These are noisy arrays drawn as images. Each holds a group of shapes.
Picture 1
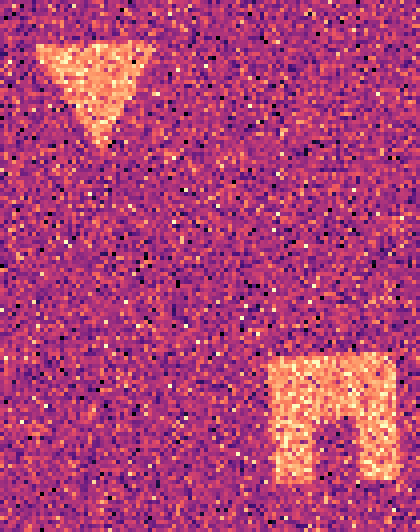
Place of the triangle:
top left
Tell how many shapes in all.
2
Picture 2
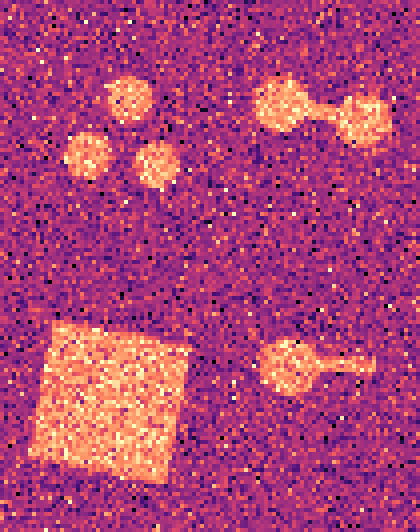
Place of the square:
bottom left
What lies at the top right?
dumbbell
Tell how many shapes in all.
4
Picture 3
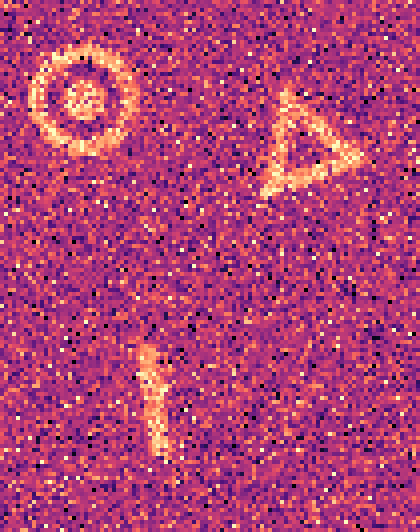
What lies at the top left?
bullseye
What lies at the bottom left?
bar
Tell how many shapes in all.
3
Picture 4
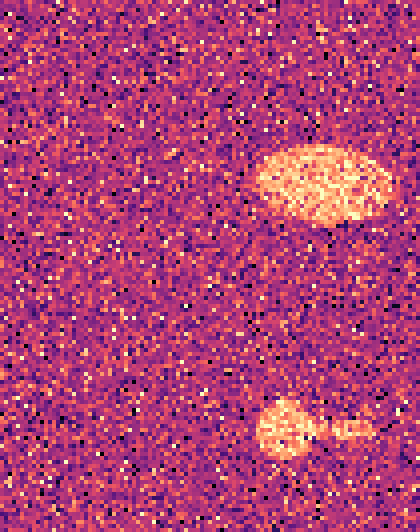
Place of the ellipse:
top right
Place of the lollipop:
bottom right
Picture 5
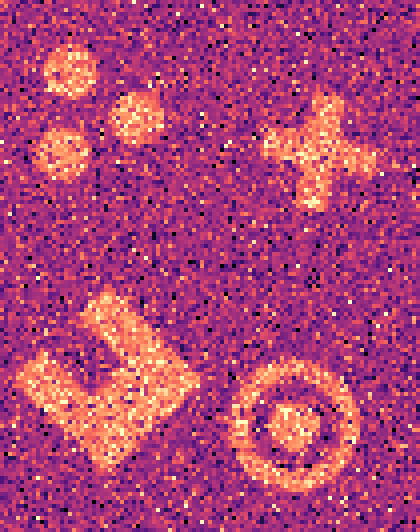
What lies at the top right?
cross
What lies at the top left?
three dots
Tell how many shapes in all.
4
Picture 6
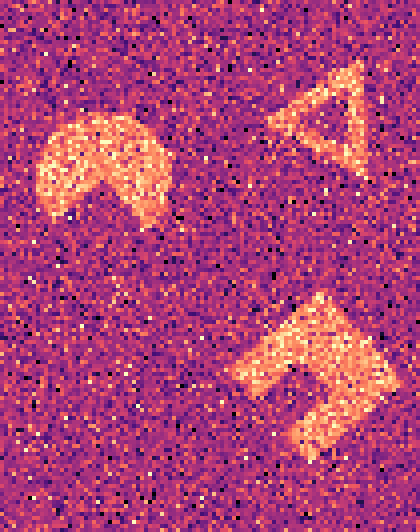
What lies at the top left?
disc with a wedge cut out
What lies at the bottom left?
nothing
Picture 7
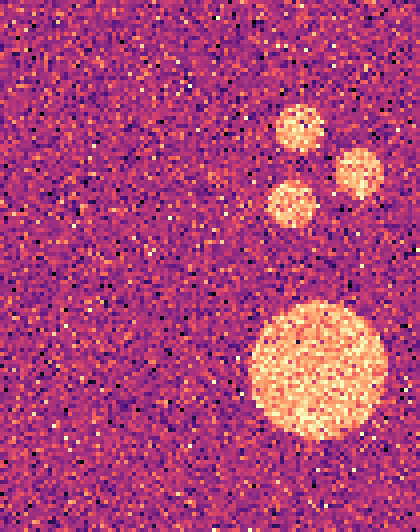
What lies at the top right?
three dots
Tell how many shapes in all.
2
